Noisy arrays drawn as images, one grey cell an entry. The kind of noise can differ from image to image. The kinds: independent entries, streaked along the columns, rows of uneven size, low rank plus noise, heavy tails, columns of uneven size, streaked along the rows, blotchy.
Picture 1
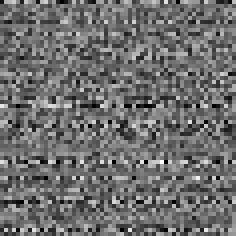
rows of uneven size
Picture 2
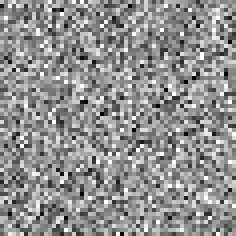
independent entries
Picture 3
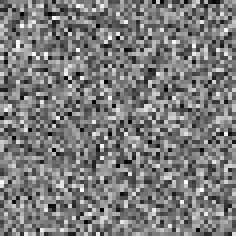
independent entries
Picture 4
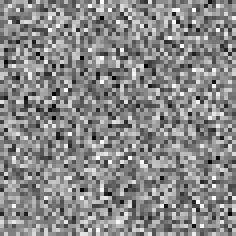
independent entries
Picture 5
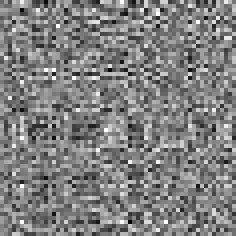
low rank plus noise
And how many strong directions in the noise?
one
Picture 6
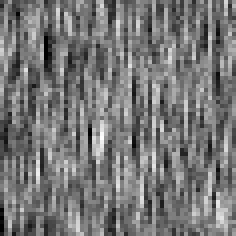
streaked along the columns
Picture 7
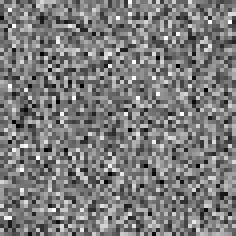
independent entries
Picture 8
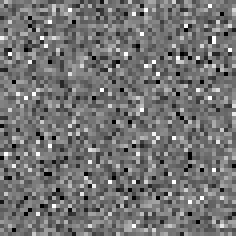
heavy tails
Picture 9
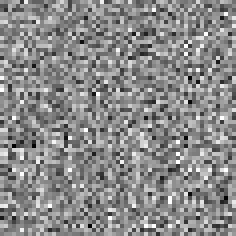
low rank plus noise
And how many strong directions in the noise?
five to eight
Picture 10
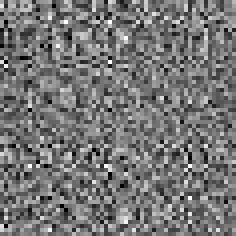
low rank plus noise
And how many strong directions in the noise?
two
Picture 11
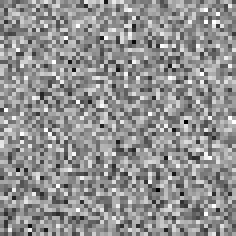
independent entries
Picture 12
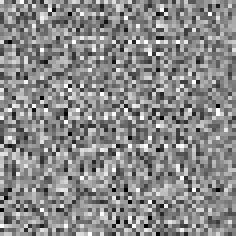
low rank plus noise
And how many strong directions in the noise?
three or four
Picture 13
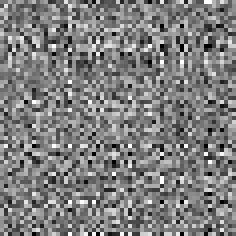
low rank plus noise
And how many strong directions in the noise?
two
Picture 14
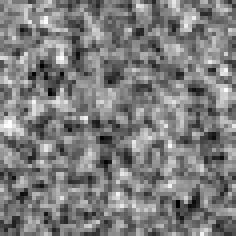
blotchy
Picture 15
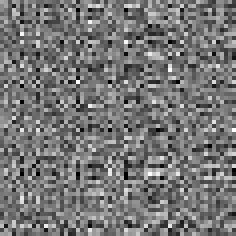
low rank plus noise
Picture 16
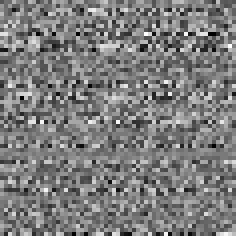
rows of uneven size
